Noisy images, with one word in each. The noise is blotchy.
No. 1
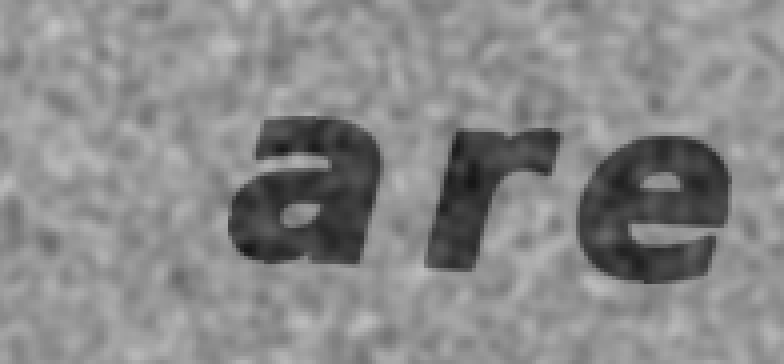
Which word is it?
are
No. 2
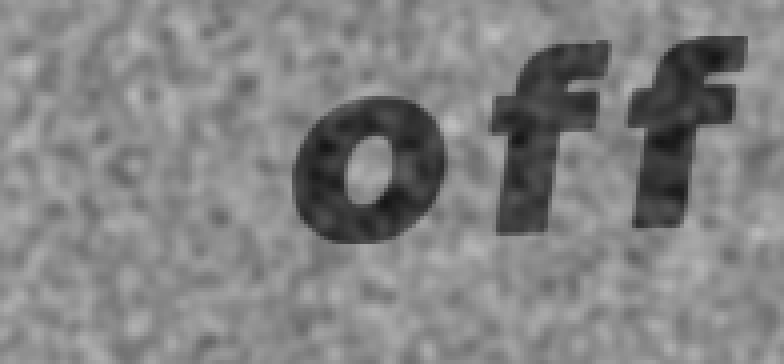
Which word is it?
off
